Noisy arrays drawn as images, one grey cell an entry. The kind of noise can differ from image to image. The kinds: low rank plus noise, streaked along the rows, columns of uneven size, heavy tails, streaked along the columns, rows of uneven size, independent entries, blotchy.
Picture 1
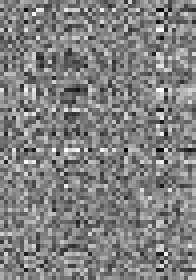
low rank plus noise
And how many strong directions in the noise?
one
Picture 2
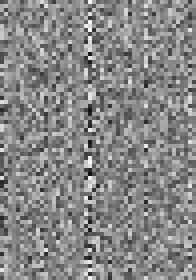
columns of uneven size
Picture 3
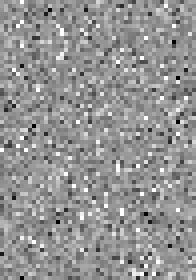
heavy tails
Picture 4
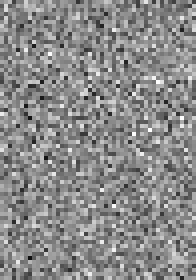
independent entries
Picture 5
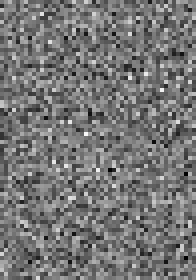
independent entries
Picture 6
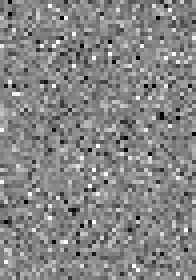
heavy tails
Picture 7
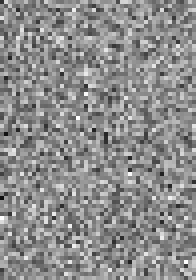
independent entries
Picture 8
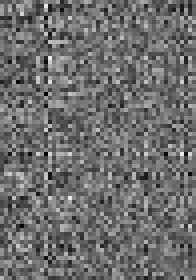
low rank plus noise
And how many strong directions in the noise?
one
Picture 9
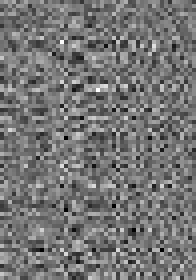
low rank plus noise
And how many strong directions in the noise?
one
